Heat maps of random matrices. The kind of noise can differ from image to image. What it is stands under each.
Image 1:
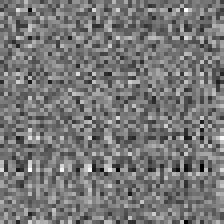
low rank plus noise
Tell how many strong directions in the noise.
one
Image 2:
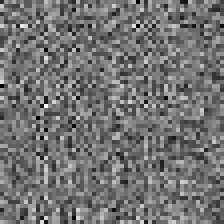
low rank plus noise
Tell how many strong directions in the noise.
five to eight
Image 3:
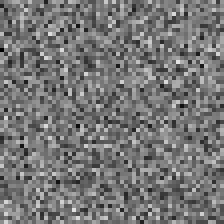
independent entries
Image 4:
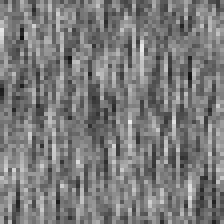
streaked along the columns
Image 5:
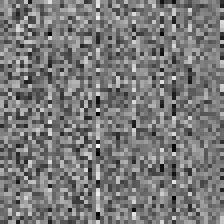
columns of uneven size
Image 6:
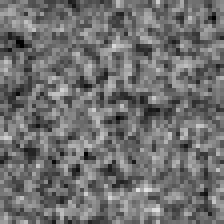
blotchy
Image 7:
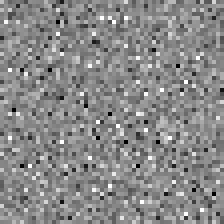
heavy tails
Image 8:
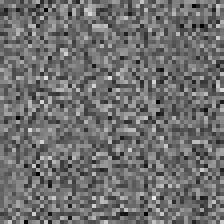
low rank plus noise
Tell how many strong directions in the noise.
three or four
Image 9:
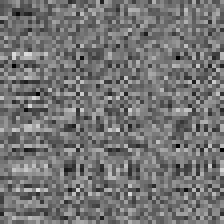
low rank plus noise
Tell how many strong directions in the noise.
one
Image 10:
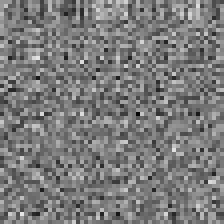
low rank plus noise
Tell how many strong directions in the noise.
two
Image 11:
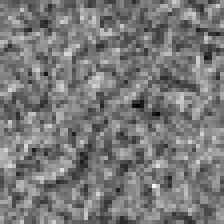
blotchy
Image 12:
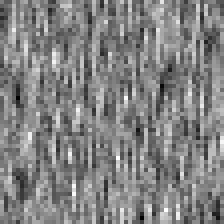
streaked along the columns
